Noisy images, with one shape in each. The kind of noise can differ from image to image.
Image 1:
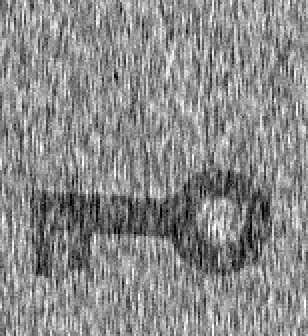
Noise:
streaked along the columns
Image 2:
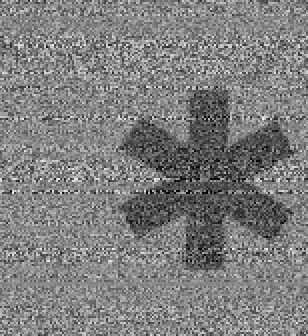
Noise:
rows of uneven size
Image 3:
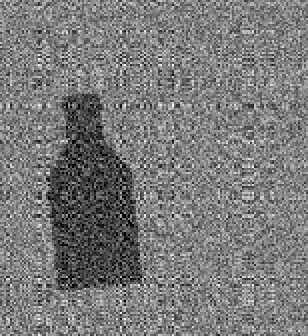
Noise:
low rank plus noise
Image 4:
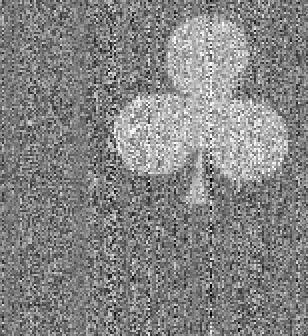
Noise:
columns of uneven size
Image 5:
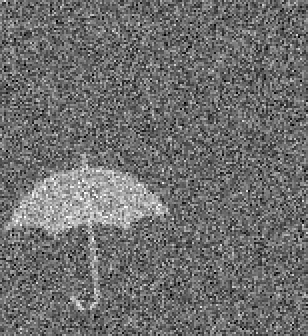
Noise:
independent entries
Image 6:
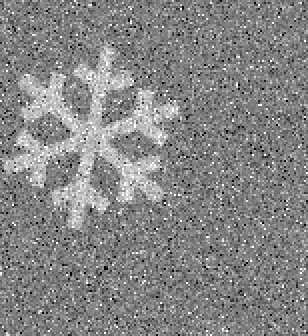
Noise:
heavy tails
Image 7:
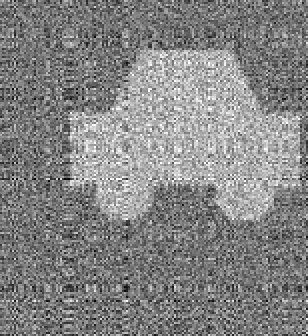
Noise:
low rank plus noise
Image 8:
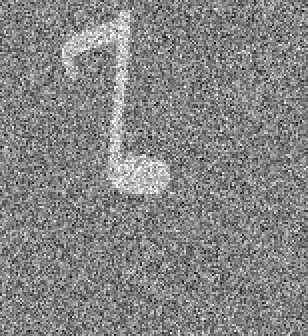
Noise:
independent entries
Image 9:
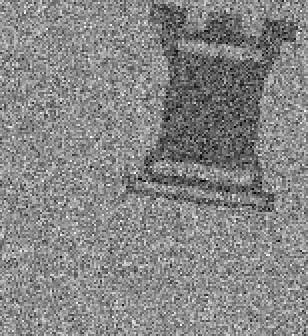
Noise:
independent entries
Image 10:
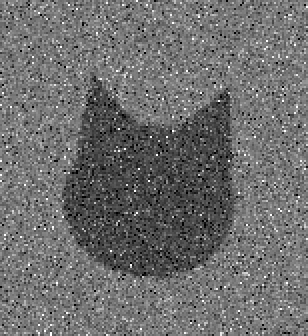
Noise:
heavy tails
